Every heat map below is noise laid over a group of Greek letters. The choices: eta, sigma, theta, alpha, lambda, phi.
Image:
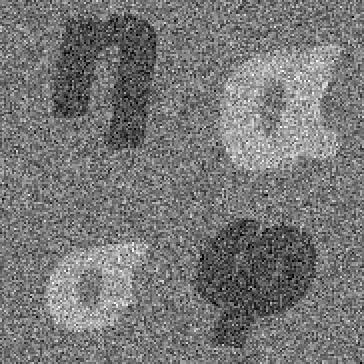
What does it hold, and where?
top left: dark eta; top right: light alpha; bottom left: light sigma; bottom right: dark phi
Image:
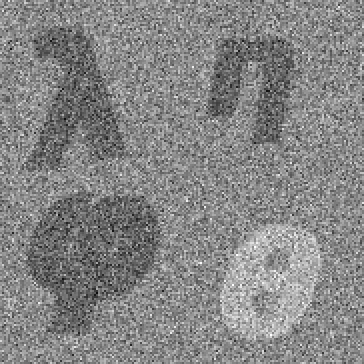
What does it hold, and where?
top left: dark lambda; top right: dark eta; bottom left: dark phi; bottom right: light theta
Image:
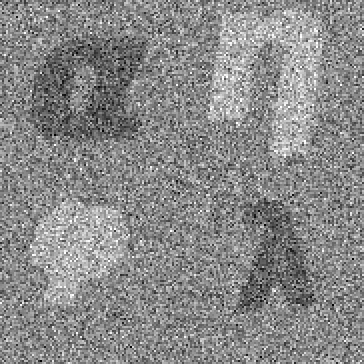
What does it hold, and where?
top left: dark alpha; top right: light eta; bottom left: light phi; bottom right: dark lambda
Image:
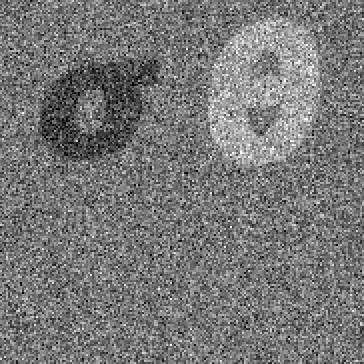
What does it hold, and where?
top left: dark sigma; top right: light theta
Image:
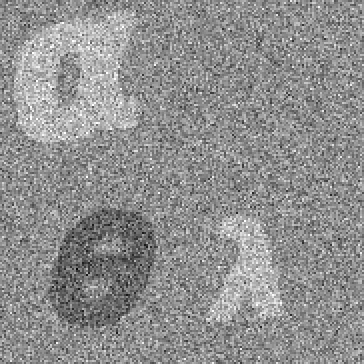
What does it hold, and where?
top left: light alpha; bottom left: dark theta; bottom right: light lambda
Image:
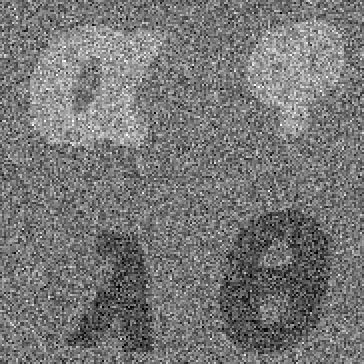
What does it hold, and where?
top left: light alpha; top right: light phi; bottom left: dark lambda; bottom right: dark theta
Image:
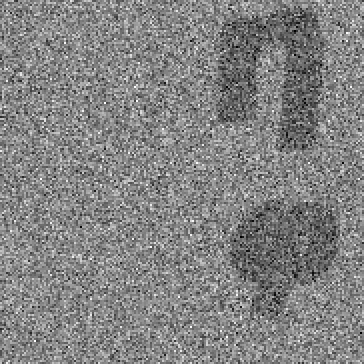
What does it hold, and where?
top right: dark eta; bottom right: dark phi
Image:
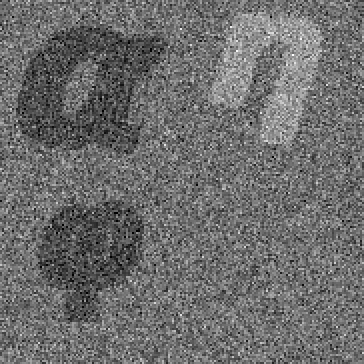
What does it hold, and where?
top left: dark alpha; top right: light eta; bottom left: dark phi
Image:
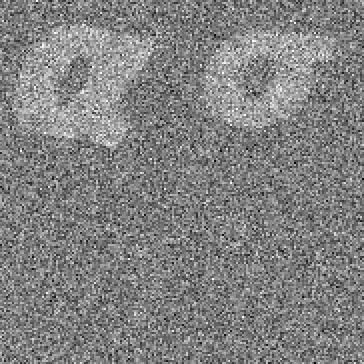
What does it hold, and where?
top left: light alpha; top right: light sigma
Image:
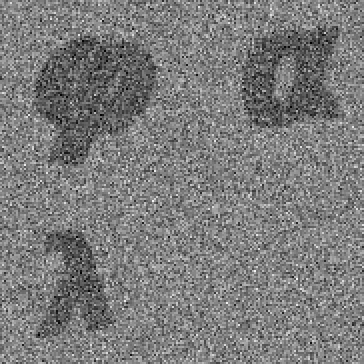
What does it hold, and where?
top left: dark phi; top right: dark alpha; bottom left: dark lambda
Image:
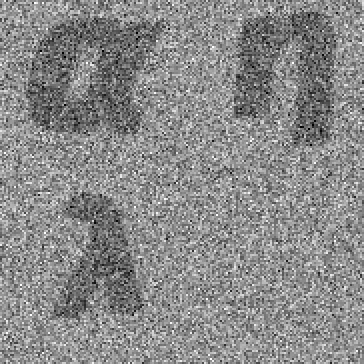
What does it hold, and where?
top left: dark alpha; top right: dark eta; bottom left: dark lambda
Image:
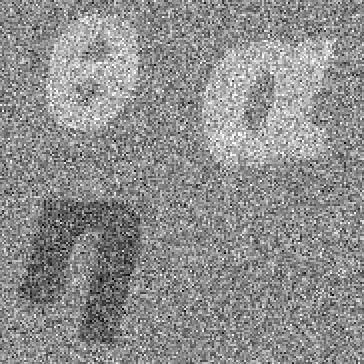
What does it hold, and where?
top left: light theta; top right: light alpha; bottom left: dark eta
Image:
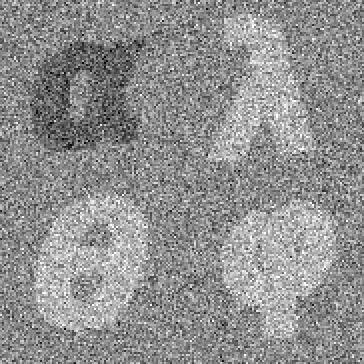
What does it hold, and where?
top left: dark alpha; top right: light lambda; bottom left: light theta; bottom right: light phi
